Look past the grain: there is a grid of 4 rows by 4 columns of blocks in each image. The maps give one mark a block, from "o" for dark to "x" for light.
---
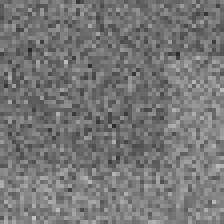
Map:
oooo
ooox
ooox
xxxx
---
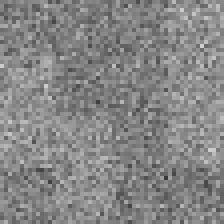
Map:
ooox
xoox
xxox
oxoo
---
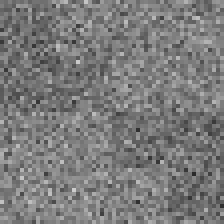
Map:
oxxx
ooxx
xxoo
xxxo
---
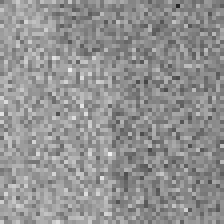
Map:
xooo
xxoo
xxoo
xxoo
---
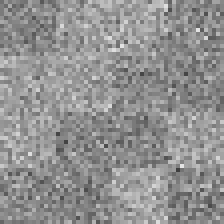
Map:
oxxo
xxoo
xoox
ooxo
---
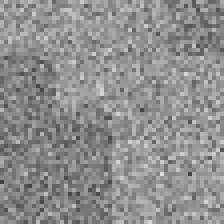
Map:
xxxo
oxxx
ooxx
ooxx
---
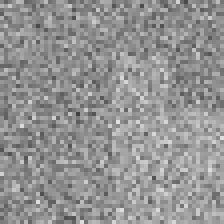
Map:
oooo
ooxo
ooxx
ooxx
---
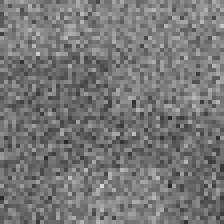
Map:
xxxx
ooxx
oooo
oxxo
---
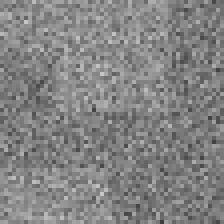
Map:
xxxo
oxxo
oooo
xxoo
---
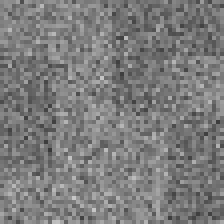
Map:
xxoo
oxox
oxxo
xxxo
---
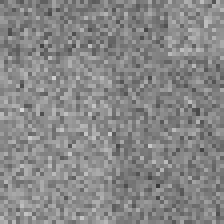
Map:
ooox
xxoo
xxoo
xxoo
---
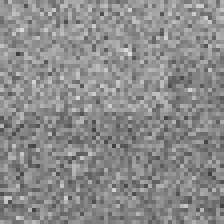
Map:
xxxx
xxxo
oooo
oooo
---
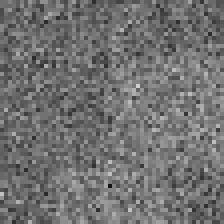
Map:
oooo
ooxx
ooxx
oxxo
